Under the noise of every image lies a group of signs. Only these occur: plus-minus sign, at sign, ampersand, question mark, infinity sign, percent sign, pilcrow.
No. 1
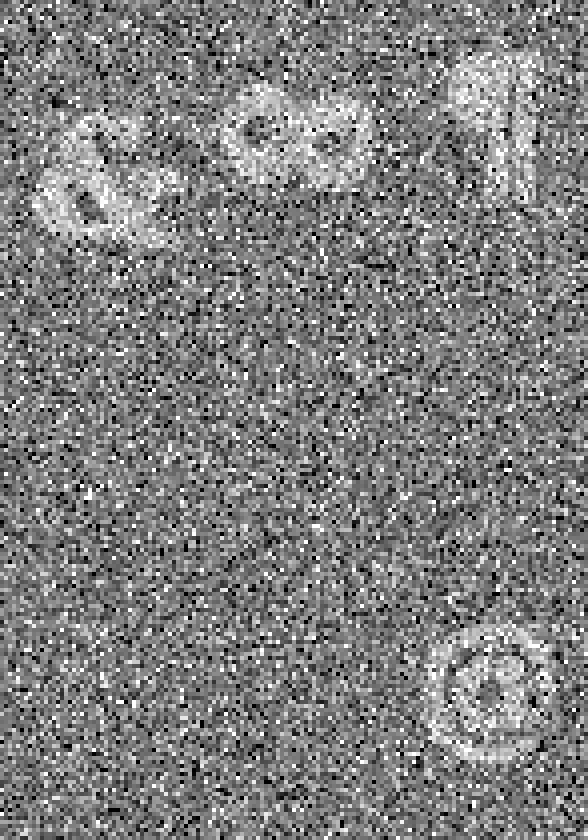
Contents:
top left: ampersand; top middle: infinity sign; top right: pilcrow; bottom right: at sign
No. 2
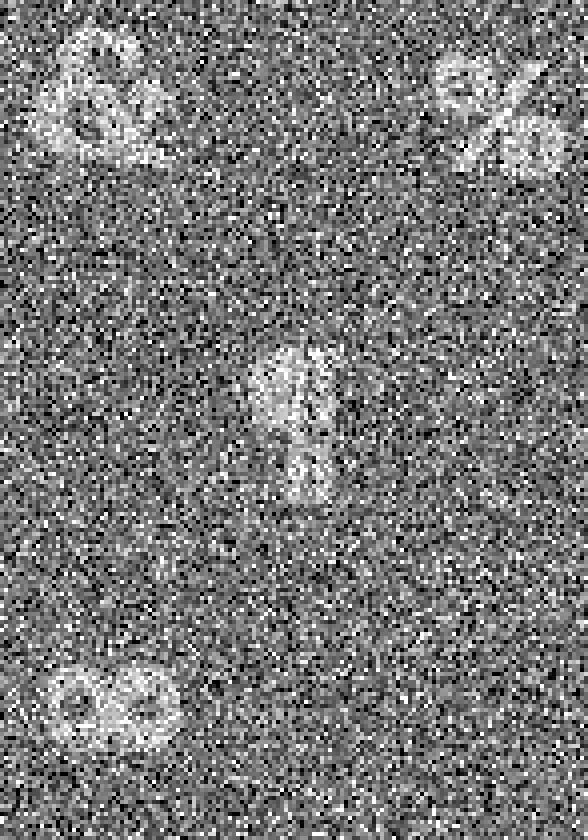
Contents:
top left: ampersand; top right: percent sign; centre: pilcrow; bottom left: infinity sign
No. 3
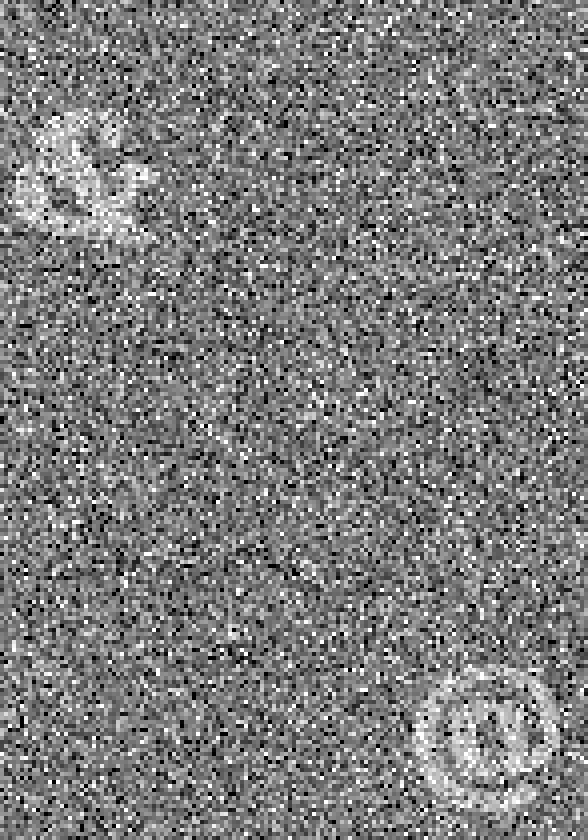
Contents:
top left: ampersand; bottom right: at sign
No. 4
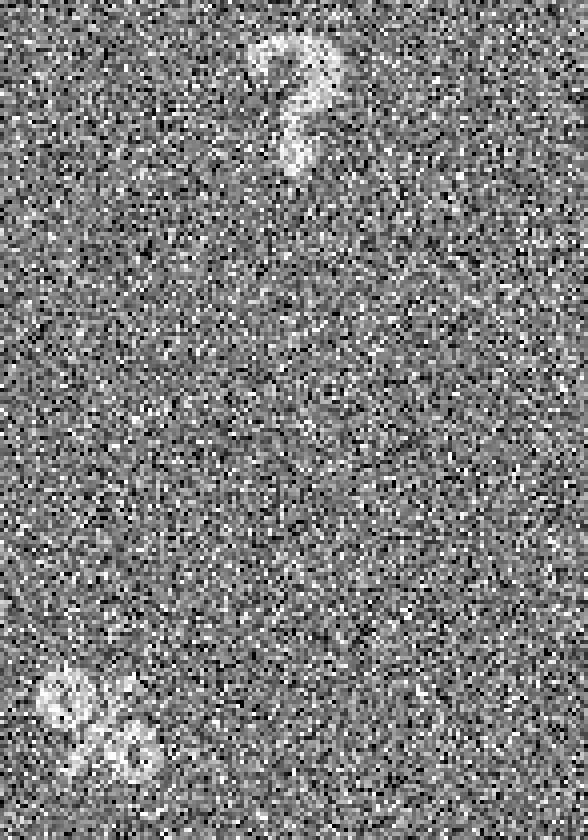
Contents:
top middle: question mark; bottom left: percent sign
